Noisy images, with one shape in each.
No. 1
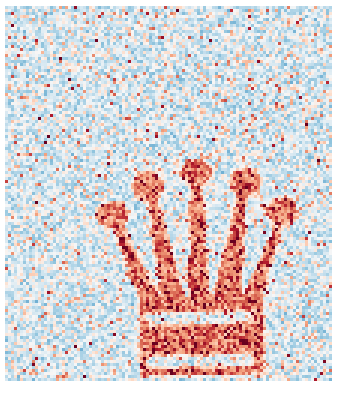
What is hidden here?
red chess queen
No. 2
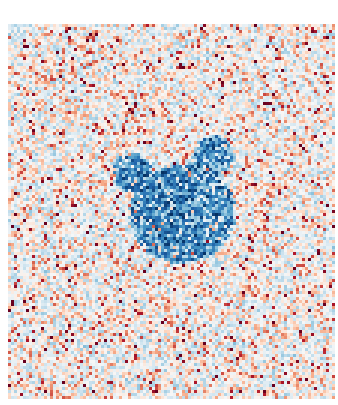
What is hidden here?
blue bear's head, centre
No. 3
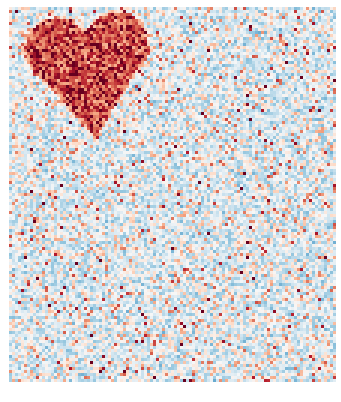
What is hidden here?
red heart, top left
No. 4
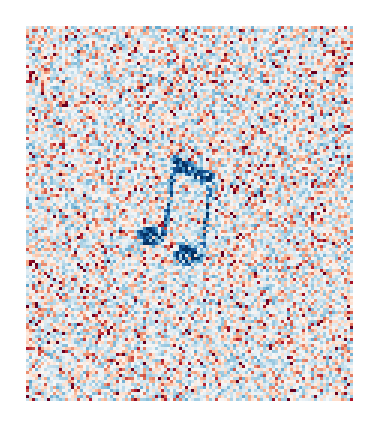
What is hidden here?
blue pair of musical notes, centre
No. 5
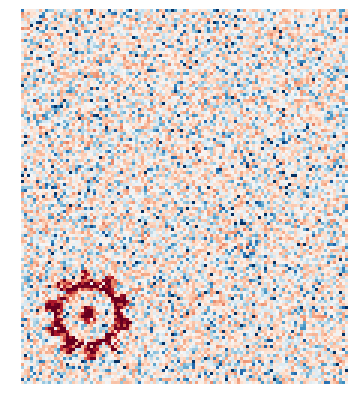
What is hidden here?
red gear, bottom left
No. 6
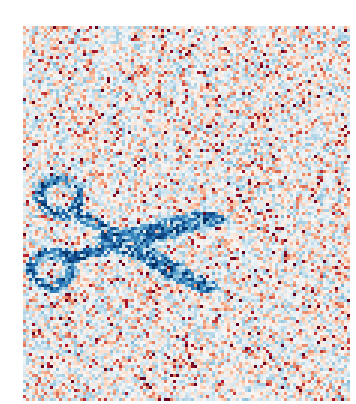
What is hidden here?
blue pair of scissors
